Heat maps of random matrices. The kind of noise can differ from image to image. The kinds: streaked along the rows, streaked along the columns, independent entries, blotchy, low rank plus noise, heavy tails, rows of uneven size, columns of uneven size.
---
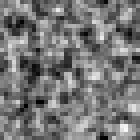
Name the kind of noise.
blotchy
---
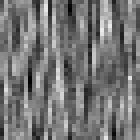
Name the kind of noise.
streaked along the columns
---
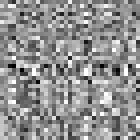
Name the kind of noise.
low rank plus noise
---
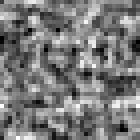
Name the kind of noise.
blotchy
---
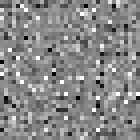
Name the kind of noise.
heavy tails
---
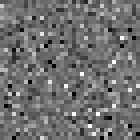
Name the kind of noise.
heavy tails
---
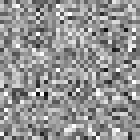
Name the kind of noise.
low rank plus noise
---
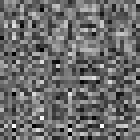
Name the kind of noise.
low rank plus noise
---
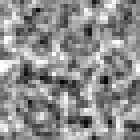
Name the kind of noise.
blotchy
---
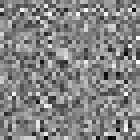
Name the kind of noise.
low rank plus noise
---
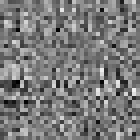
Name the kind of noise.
low rank plus noise
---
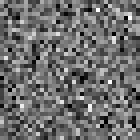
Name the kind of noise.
independent entries
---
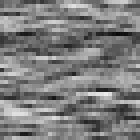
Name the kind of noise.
streaked along the rows
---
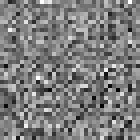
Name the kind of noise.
low rank plus noise
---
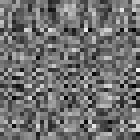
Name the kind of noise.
low rank plus noise
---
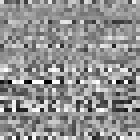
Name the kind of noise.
rows of uneven size
